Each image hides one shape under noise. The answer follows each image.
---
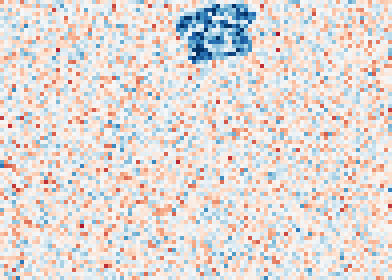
telephone
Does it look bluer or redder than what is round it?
bluer
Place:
top middle
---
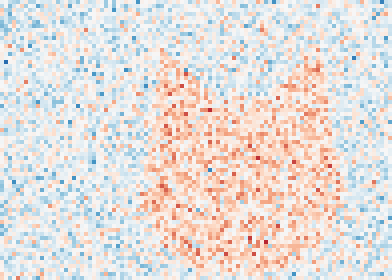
cat's head
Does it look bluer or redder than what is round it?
redder
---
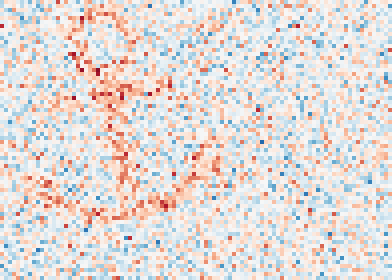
anchor
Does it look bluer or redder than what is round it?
redder
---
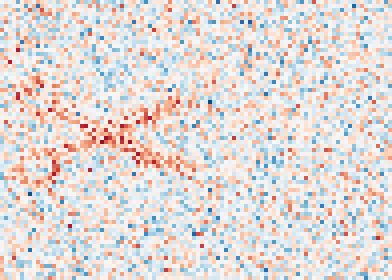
pair of scissors
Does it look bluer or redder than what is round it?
redder
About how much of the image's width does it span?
half
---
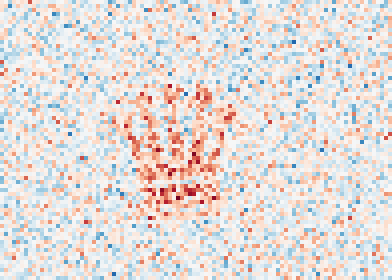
chess queen
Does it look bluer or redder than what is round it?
redder
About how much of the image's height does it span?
half
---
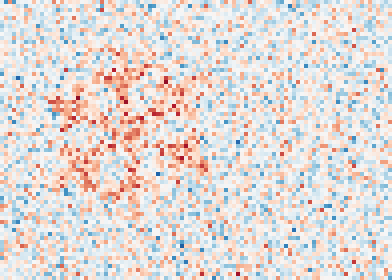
snowflake
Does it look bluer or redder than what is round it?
redder
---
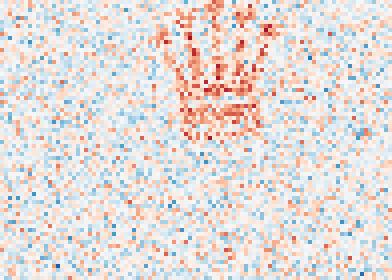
chess queen
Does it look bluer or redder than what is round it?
redder
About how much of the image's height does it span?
half
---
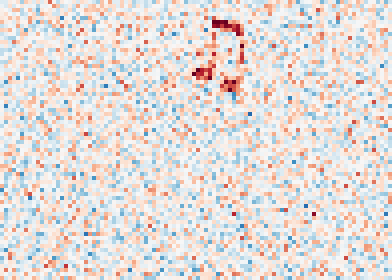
pair of musical notes
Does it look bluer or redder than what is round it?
redder
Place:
top middle
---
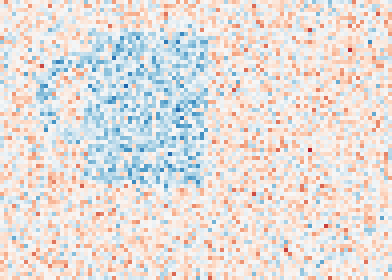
cup
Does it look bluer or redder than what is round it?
bluer
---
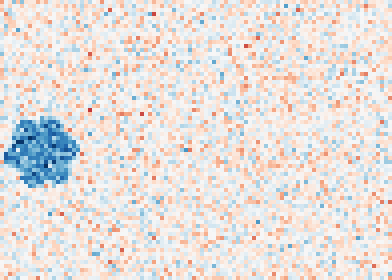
flower
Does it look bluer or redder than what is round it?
bluer
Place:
middle left
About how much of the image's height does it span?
a quarter
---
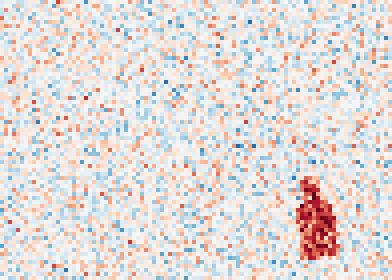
bottle
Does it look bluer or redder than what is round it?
redder
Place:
bottom right
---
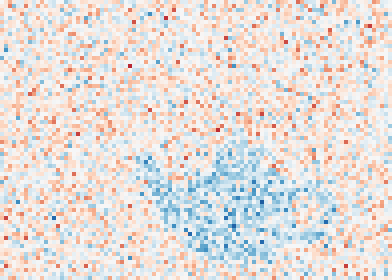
teapot
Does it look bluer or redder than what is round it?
bluer
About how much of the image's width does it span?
half
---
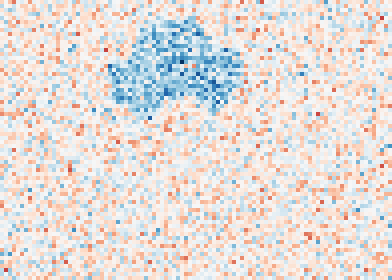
car
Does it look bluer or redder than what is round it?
bluer
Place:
top middle
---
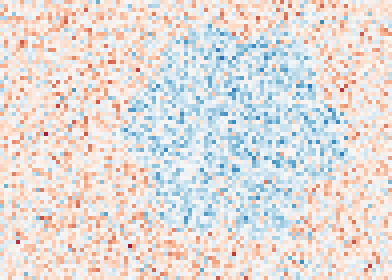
flower
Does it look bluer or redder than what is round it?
bluer
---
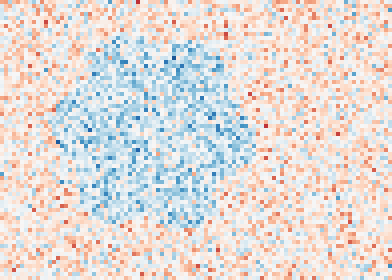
flower
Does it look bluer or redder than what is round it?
bluer
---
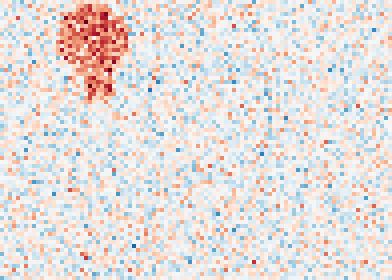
light bulb
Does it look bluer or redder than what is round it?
redder
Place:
top left
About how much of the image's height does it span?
a third
